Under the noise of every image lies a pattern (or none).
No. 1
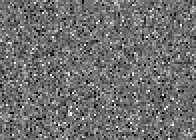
only noise
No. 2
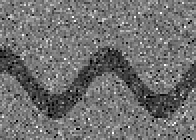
a wavy band
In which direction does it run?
left to right
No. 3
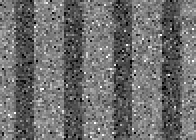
vertical stripes
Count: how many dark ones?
4
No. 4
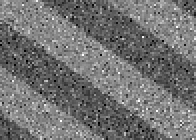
diagonal stripes
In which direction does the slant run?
top left to bottom right
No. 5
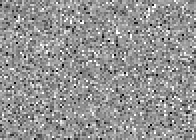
only noise
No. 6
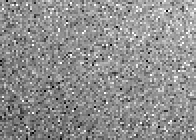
a smooth slope
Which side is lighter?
top right
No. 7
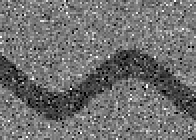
a wavy band
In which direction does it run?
left to right
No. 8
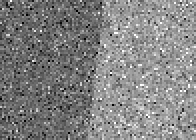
a sharp edge
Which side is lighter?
right
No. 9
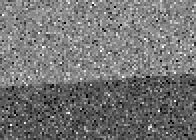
a sharp edge
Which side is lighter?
top
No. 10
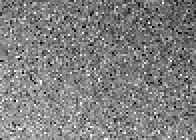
a smooth slope
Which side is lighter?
bottom left
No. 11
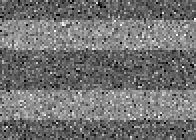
horizontal stripes
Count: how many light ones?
2
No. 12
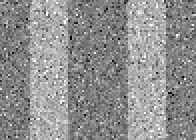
vertical stripes
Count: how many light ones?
2
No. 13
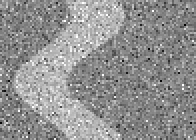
a wavy band
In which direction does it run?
top to bottom
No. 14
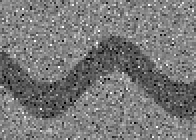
a wavy band
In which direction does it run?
left to right
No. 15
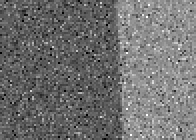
a sharp edge
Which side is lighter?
right
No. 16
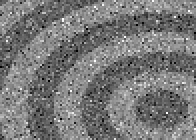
rings round one point
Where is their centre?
bottom right
